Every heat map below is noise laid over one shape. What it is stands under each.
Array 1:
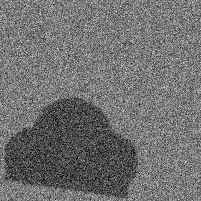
cloud
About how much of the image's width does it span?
two thirds
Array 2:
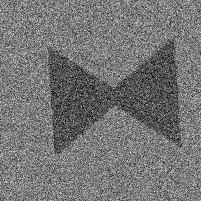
bow tie
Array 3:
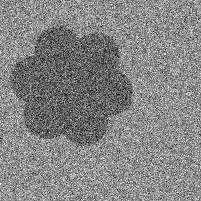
flower
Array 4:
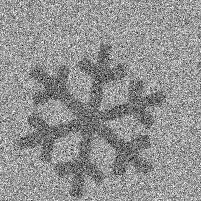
snowflake
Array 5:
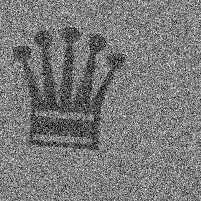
chess queen
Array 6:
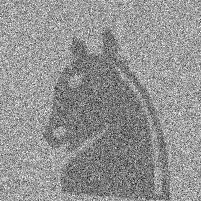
chess knight
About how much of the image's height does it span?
nearly all
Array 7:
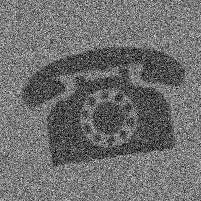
telephone
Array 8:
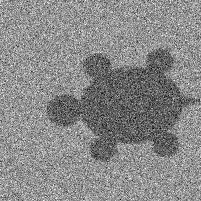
turtle
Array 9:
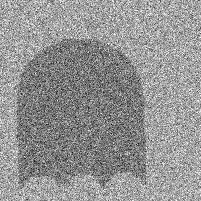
ghost
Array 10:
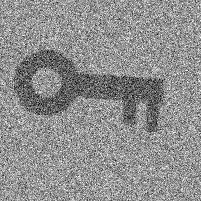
key
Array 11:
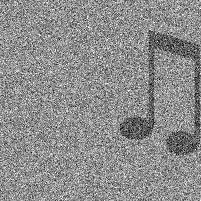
pair of musical notes
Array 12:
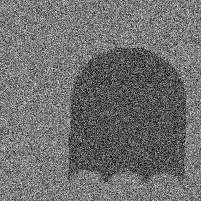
ghost
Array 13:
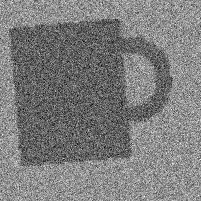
cup
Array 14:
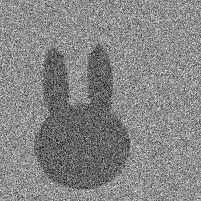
rabbit's head
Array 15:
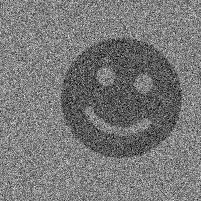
smiling face
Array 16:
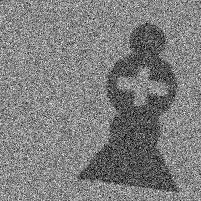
chess bishop
